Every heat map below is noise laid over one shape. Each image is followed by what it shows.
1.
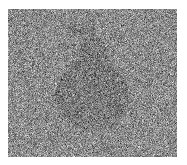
pear
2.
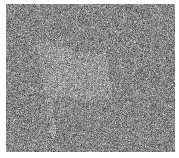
flag
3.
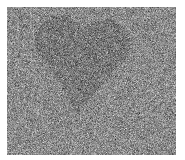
heart
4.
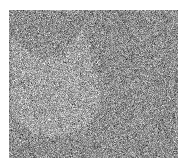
cat's head
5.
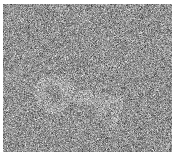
key
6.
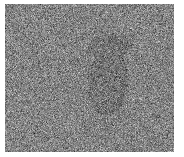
footprint
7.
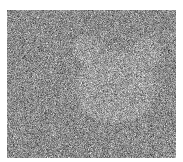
bear's head
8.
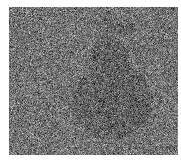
pear
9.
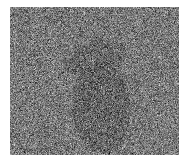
footprint
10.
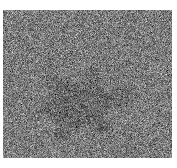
turtle
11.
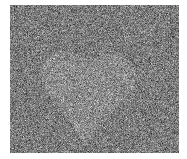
heart
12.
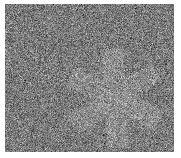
asterisk
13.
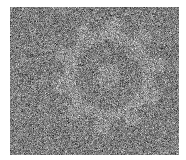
gear
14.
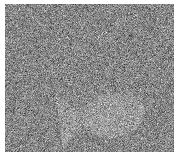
fish
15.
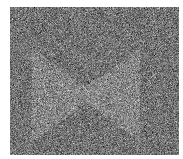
bow tie
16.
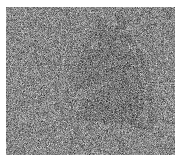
chess knight
